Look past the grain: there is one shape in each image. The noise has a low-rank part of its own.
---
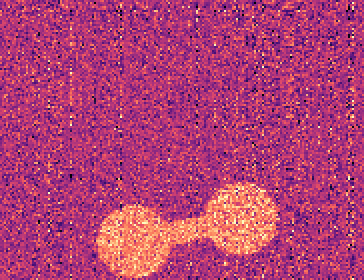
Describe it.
light dumbbell
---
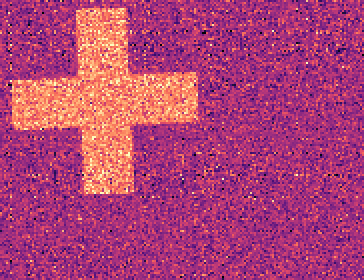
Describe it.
light cross
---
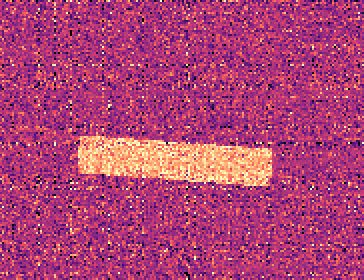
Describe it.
light bar
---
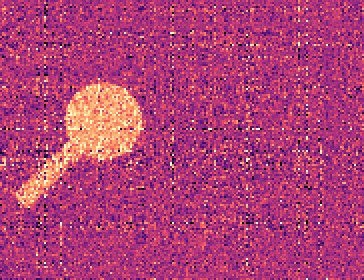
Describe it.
light lollipop, middle left
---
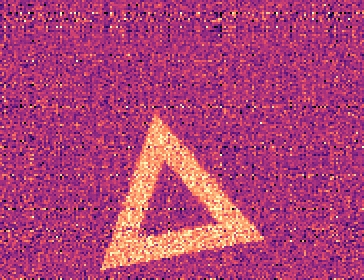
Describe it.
light triangle frame
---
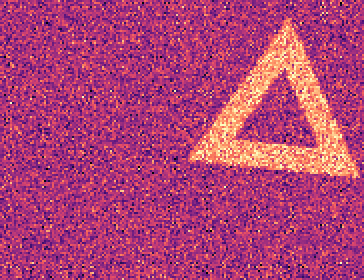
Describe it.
light triangle frame
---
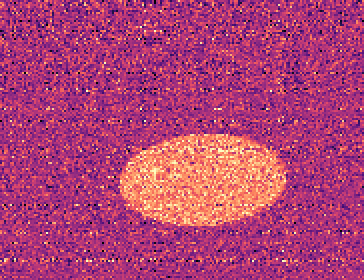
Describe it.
light ellipse
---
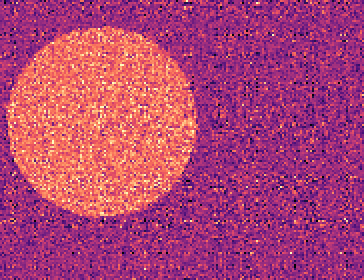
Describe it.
light disc
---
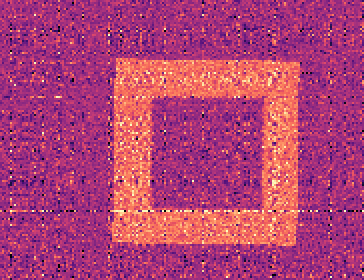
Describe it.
light square frame
